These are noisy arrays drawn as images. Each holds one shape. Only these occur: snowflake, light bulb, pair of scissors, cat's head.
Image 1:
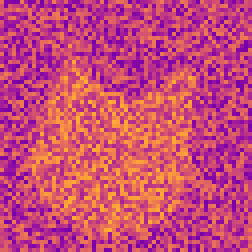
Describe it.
light cat's head
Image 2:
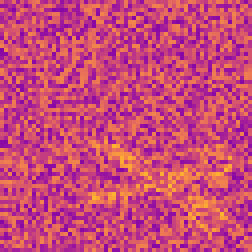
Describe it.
light pair of scissors
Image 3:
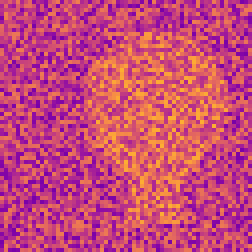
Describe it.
light light bulb
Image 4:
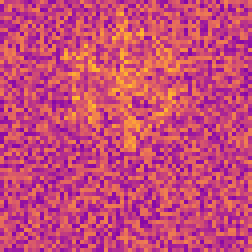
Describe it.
light snowflake
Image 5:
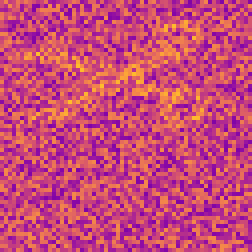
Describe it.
light pair of scissors
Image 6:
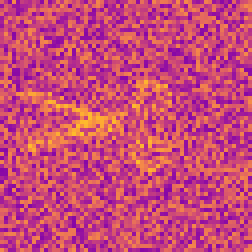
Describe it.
light pair of scissors
